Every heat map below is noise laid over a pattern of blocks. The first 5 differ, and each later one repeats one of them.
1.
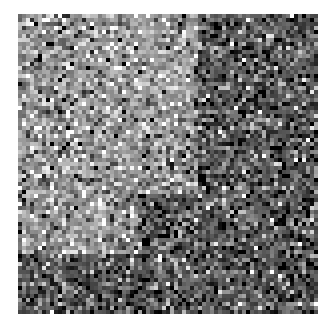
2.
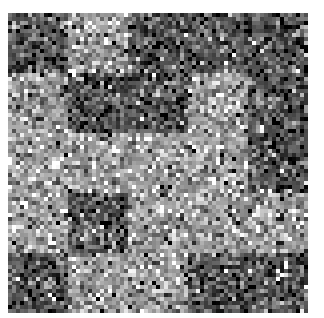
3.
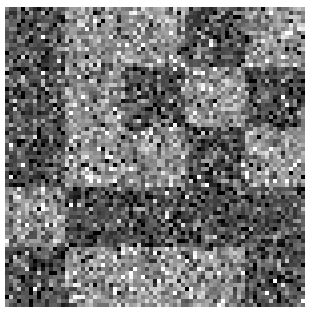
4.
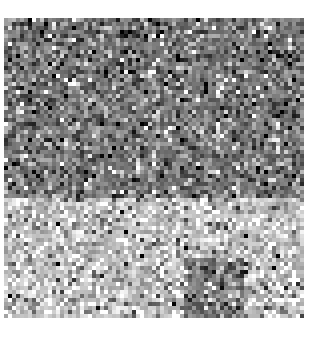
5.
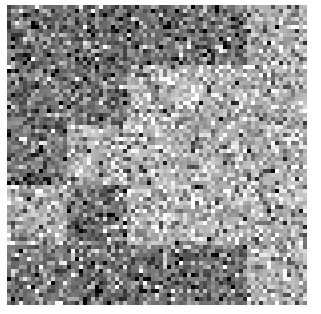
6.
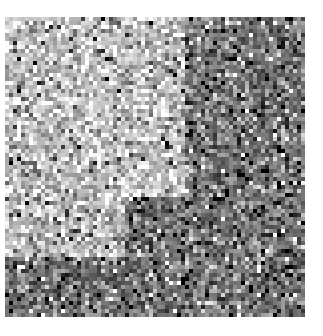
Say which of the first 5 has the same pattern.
1
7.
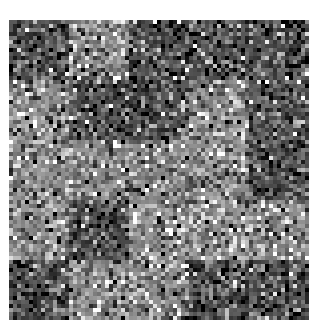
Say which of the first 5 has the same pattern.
2
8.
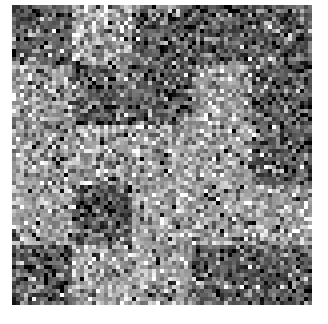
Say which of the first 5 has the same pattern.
2
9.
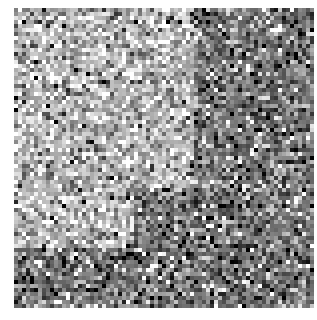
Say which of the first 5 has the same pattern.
1
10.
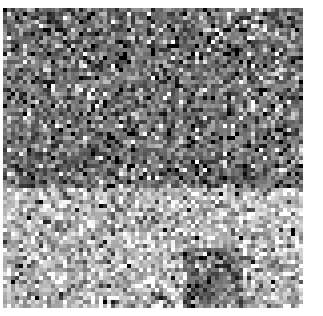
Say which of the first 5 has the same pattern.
4
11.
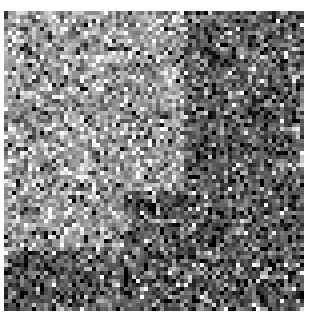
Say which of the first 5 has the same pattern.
1
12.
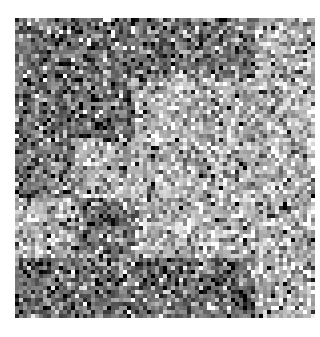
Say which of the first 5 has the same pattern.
5
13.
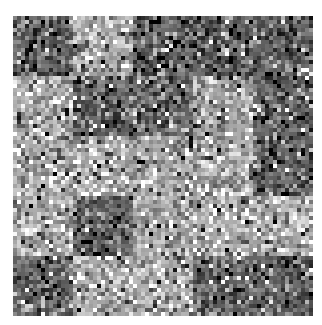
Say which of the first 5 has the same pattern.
2
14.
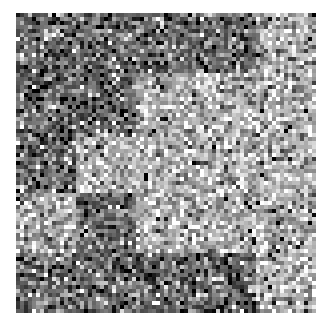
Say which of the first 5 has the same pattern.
5
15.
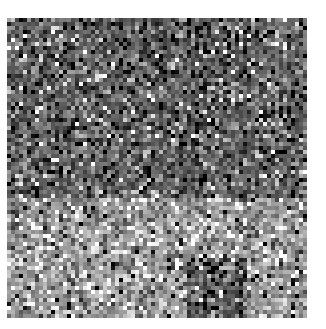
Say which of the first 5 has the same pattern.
4
